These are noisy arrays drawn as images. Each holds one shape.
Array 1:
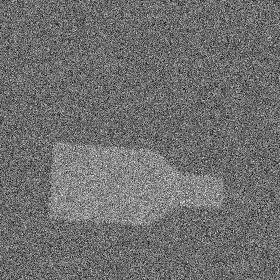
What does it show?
light bottle
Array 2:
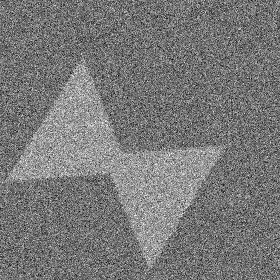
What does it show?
light bow tie
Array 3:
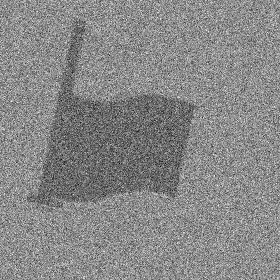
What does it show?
dark flag
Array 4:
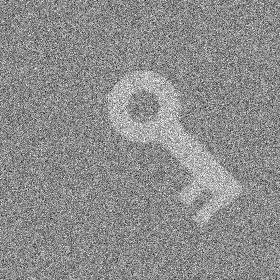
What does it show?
light key
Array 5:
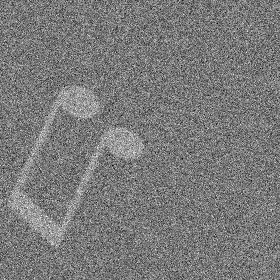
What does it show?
light pair of musical notes
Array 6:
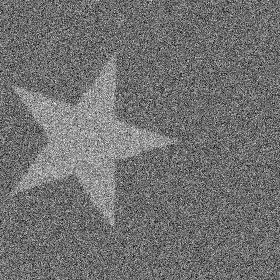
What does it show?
light star
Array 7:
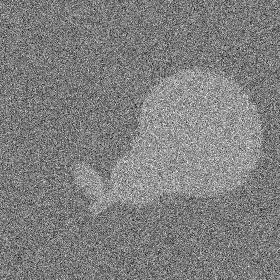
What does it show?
light pear
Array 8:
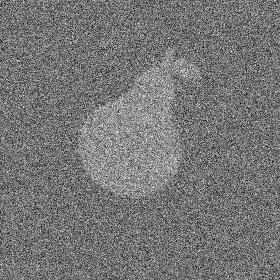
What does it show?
light pear
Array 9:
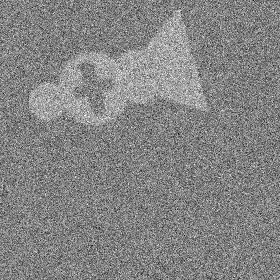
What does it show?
light chess bishop
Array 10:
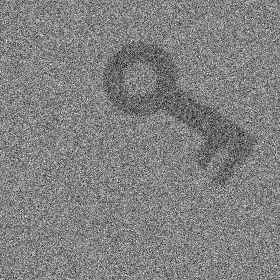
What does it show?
dark key
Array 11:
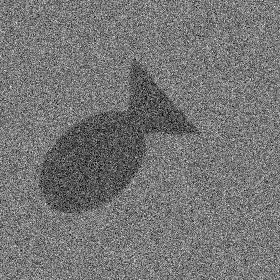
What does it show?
dark fish
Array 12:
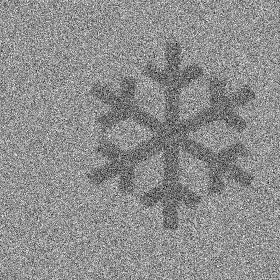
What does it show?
dark snowflake
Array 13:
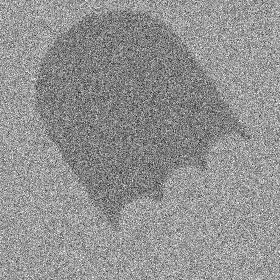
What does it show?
dark ghost
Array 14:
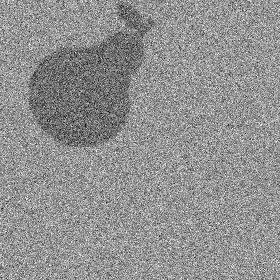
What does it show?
dark pear
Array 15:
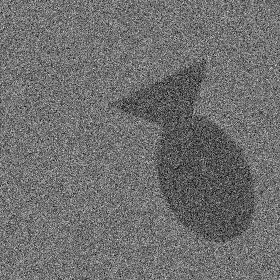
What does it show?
dark fish
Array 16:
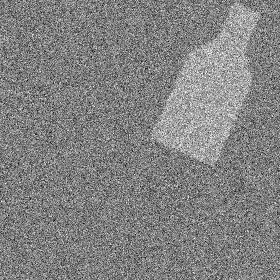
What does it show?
light bottle
